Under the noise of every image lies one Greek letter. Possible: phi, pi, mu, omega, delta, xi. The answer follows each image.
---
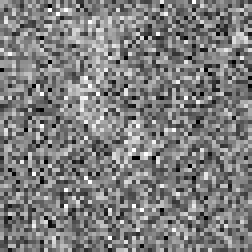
xi
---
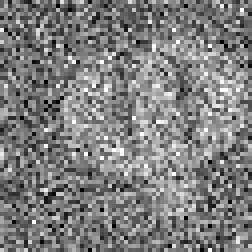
phi
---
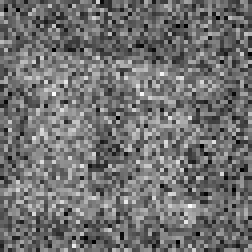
pi
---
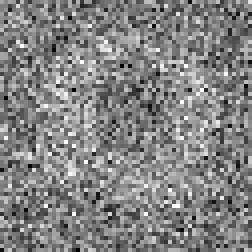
omega
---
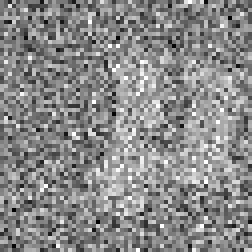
mu
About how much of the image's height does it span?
two thirds
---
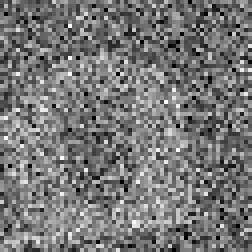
omega
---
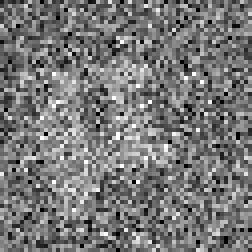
mu
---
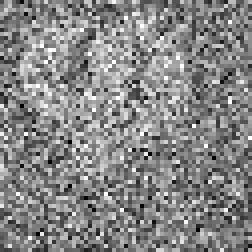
phi
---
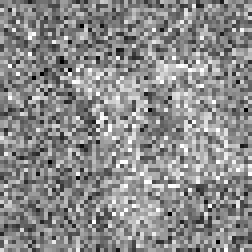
mu
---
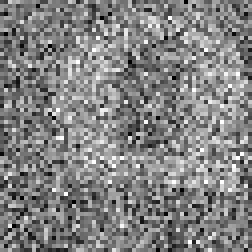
omega
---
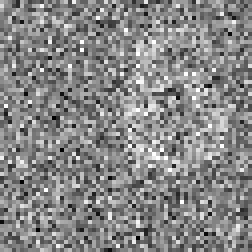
delta
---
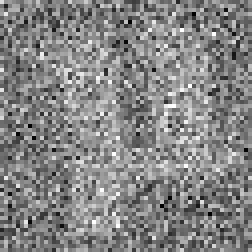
mu
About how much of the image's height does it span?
nearly all
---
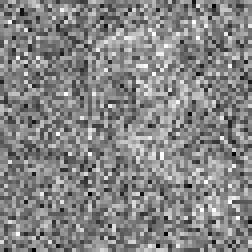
xi
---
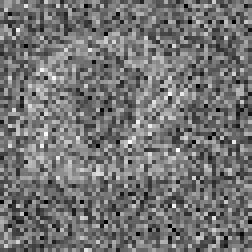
omega
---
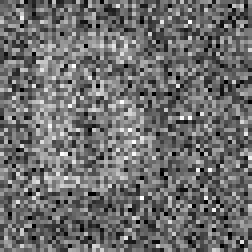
delta
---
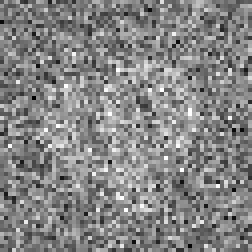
phi
